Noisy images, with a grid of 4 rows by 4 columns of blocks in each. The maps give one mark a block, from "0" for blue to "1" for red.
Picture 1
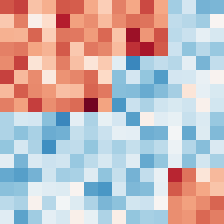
1 1 1 0
1 1 0 0
0 0 0 0
0 0 0 1
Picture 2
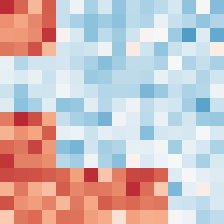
1 0 0 0
0 0 0 0
1 0 0 0
1 1 1 0
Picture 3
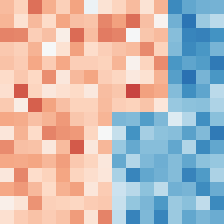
1 1 1 0
1 1 1 0
1 1 0 0
1 1 0 0
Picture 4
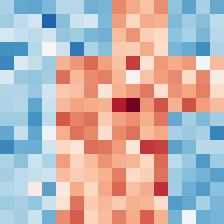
0 0 1 0
0 1 1 1
0 1 1 0
0 1 1 0
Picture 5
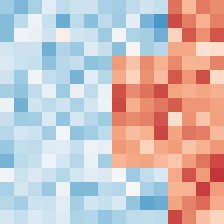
0 0 0 1
0 0 1 1
0 0 1 1
0 0 0 1
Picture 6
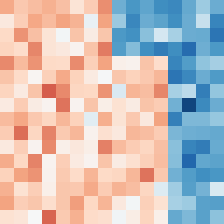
1 1 0 0
1 1 1 0
1 1 1 0
1 1 1 0
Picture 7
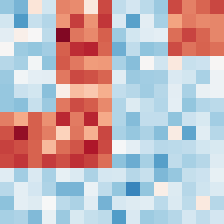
0 1 0 1
0 1 0 0
1 1 0 0
0 0 0 0
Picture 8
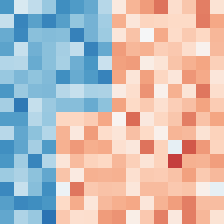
0 0 1 1
0 0 1 1
0 1 1 1
0 1 1 1
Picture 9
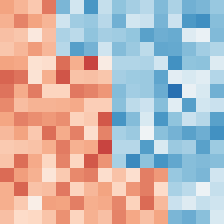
1 0 0 0
1 1 0 0
1 1 0 0
1 1 1 0
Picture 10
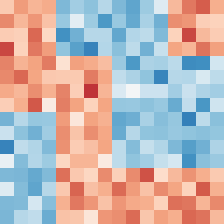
1 0 0 1
1 1 0 0
0 1 0 0
0 1 1 1
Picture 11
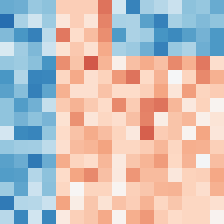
0 1 0 0
0 1 1 1
0 1 1 1
0 1 1 1
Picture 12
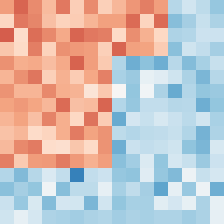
1 1 1 0
1 1 0 0
1 1 0 0
0 0 0 0
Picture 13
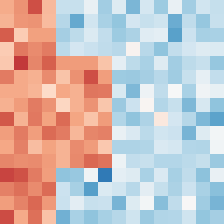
1 0 0 0
1 1 0 0
1 1 0 0
1 0 0 0
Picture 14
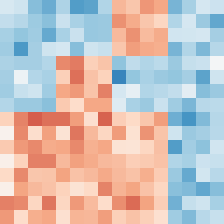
0 0 1 0
0 1 0 0
1 1 1 0
1 1 1 0
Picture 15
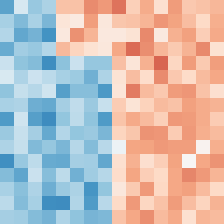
0 1 1 1
0 0 1 1
0 0 1 1
0 0 1 1
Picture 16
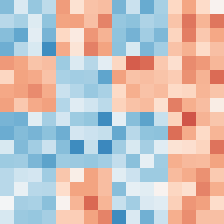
0 1 0 1
1 0 1 1
0 0 0 1
0 1 0 1
